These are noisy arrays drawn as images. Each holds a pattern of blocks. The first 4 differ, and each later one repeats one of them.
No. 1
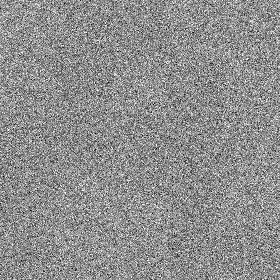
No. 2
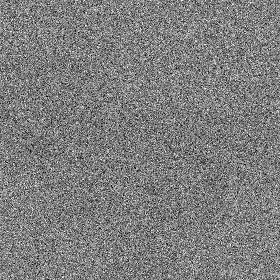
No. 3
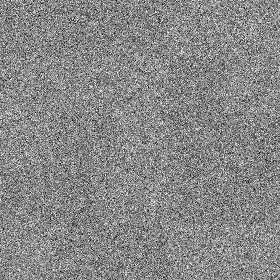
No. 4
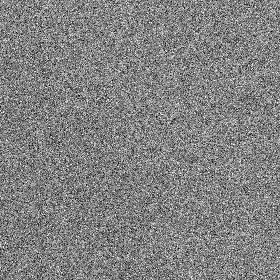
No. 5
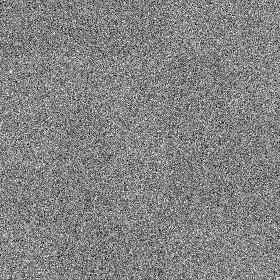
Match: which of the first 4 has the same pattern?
3
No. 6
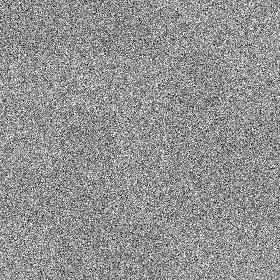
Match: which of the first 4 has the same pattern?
3
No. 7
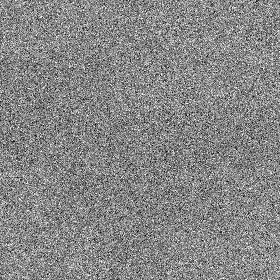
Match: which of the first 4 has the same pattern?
2
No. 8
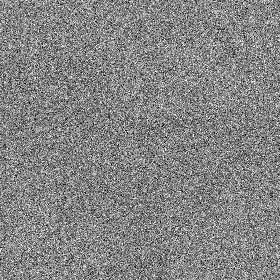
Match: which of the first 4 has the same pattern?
2
